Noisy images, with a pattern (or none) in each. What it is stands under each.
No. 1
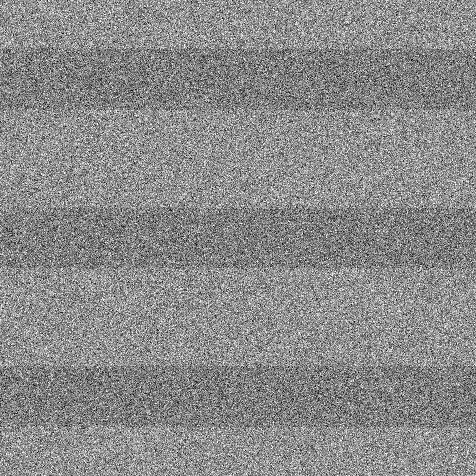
horizontal stripes
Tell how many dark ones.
3
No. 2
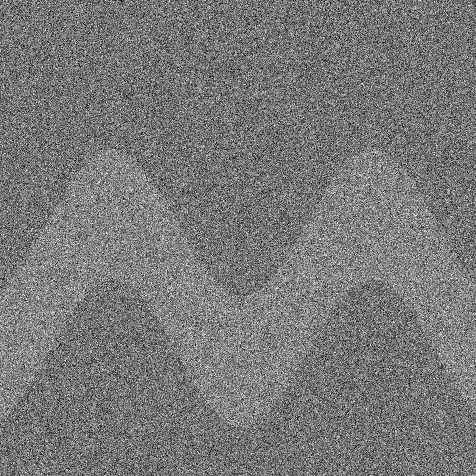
a wavy band
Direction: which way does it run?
left to right
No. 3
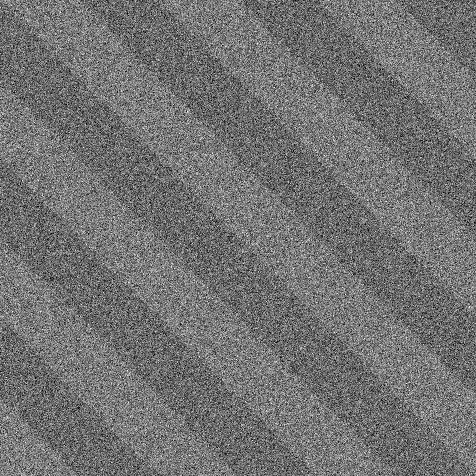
diagonal stripes
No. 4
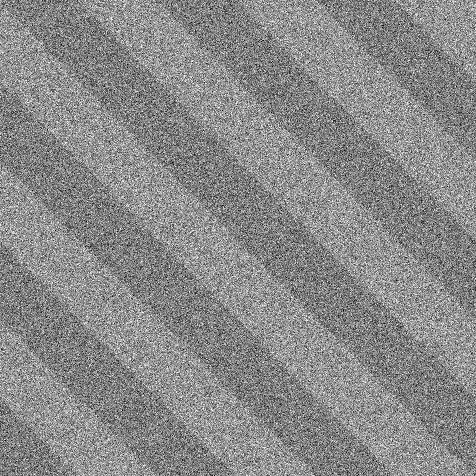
diagonal stripes
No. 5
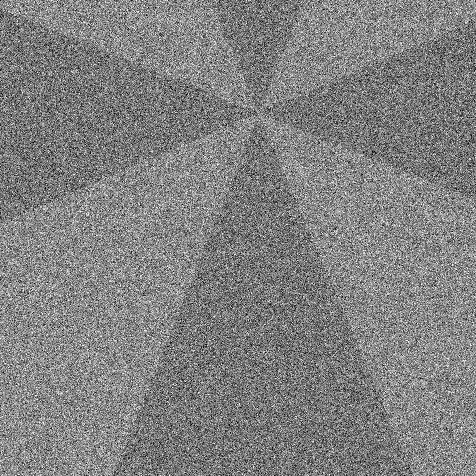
spokes from one point
